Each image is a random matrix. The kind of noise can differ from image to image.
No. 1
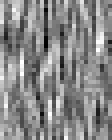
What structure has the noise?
streaked along the columns
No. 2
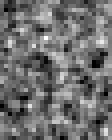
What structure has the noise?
blotchy
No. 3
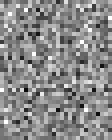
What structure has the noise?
independent entries
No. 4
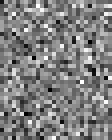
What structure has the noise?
independent entries
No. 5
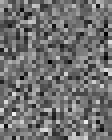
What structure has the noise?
independent entries
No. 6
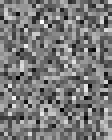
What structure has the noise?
independent entries
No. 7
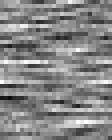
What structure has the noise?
streaked along the rows
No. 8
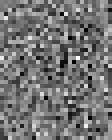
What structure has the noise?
independent entries
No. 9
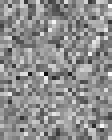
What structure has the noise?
low rank plus noise
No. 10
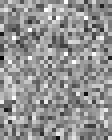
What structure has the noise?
independent entries
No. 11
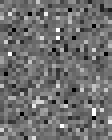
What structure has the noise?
heavy tails
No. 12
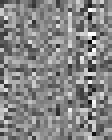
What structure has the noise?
columns of uneven size
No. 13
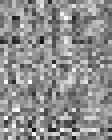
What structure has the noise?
low rank plus noise
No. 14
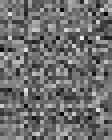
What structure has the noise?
low rank plus noise
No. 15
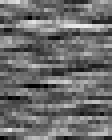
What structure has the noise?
streaked along the rows
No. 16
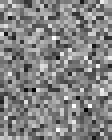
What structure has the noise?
independent entries
